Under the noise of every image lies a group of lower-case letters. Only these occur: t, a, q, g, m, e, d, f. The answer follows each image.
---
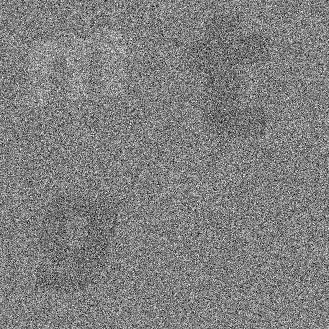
top left: light m; top right: dark t; bottom left: dark g
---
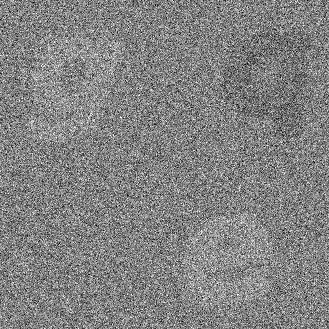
top left: light g; top right: dark q; bottom right: light e
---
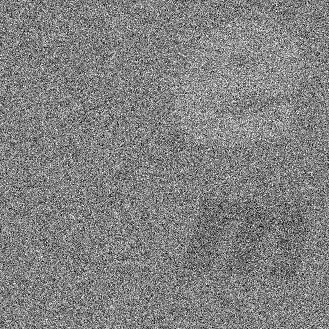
top right: light e; bottom right: dark m
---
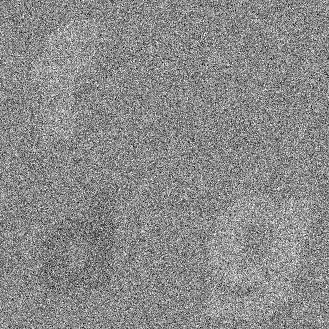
top left: light f; bottom left: dark d; bottom right: light g
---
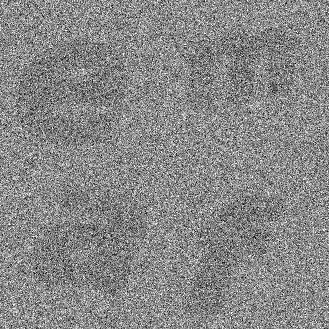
top left: dark e; top right: dark m; bottom left: dark a; bottom right: dark f
